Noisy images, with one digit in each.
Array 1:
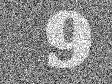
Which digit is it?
9
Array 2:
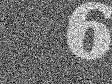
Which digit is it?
6
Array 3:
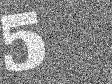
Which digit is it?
5
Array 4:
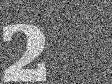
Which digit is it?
2
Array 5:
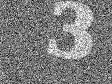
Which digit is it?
3
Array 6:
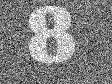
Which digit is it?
8
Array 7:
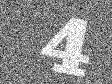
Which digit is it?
4
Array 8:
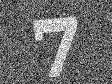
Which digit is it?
7
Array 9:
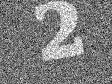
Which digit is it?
2
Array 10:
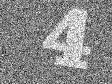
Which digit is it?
4
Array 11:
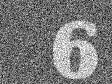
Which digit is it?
6
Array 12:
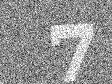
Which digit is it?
7
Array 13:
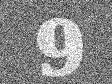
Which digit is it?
9
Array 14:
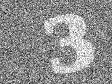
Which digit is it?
3
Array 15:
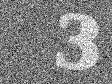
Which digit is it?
3
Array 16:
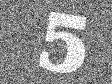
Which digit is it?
5
